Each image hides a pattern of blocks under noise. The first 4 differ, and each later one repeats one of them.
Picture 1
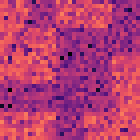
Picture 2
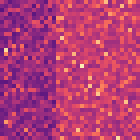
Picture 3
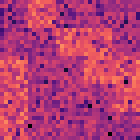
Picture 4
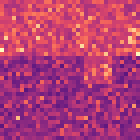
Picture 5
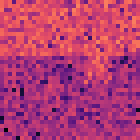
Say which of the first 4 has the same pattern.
4
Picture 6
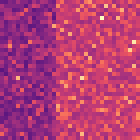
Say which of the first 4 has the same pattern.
2
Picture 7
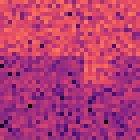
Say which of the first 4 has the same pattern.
4
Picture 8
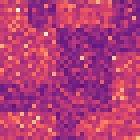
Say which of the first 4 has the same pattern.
1
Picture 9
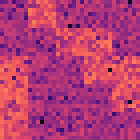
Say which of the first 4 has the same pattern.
3
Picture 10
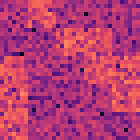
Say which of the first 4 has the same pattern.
3
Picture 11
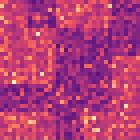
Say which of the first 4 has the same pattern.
1
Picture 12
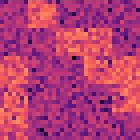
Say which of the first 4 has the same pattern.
3
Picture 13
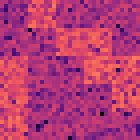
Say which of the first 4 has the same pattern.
3
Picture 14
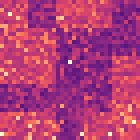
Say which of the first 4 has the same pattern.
1
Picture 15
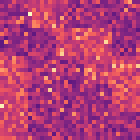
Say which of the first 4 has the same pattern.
3
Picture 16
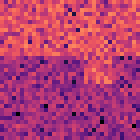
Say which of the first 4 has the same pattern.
4
